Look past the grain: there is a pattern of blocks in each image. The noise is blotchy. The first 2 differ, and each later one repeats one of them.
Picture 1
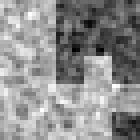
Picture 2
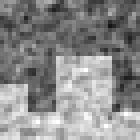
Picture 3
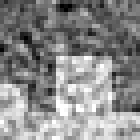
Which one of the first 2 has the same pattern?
2
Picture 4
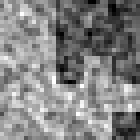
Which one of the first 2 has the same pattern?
1
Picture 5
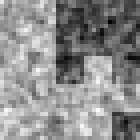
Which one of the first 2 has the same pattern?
1
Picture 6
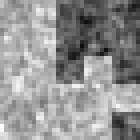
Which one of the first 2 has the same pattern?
1
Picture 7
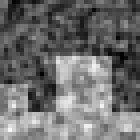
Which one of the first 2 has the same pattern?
2
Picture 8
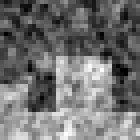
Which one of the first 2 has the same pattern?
2
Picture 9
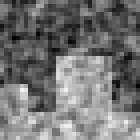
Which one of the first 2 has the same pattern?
2
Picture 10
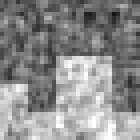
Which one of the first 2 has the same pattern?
2
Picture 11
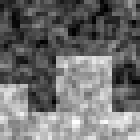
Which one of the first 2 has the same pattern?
2
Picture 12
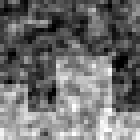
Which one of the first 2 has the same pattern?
2
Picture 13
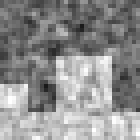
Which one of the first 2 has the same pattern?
2
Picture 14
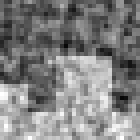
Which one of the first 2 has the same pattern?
2
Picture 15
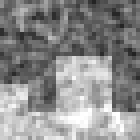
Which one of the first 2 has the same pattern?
2
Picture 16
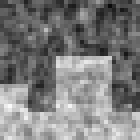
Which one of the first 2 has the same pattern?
2
